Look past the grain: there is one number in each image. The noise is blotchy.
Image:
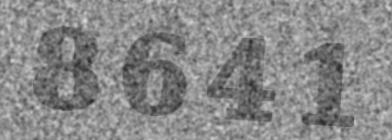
8641
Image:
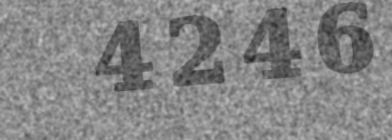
4246
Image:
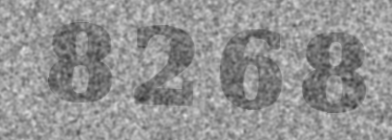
8268
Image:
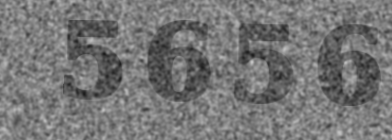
5656
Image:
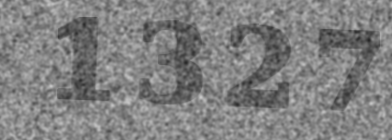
1327
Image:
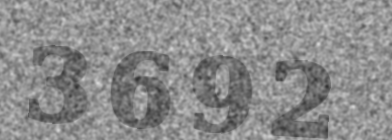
3692
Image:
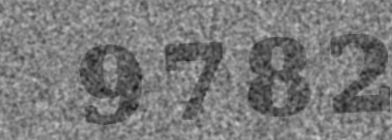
9782
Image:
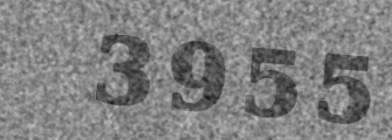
3955
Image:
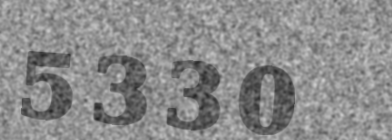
5330
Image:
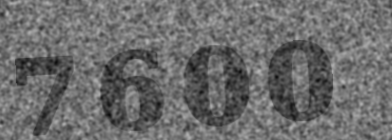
7600
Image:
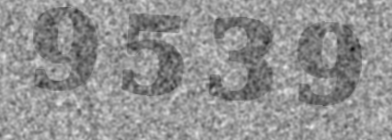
9539
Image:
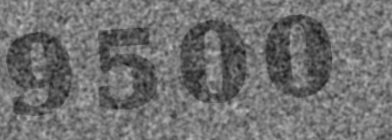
9500
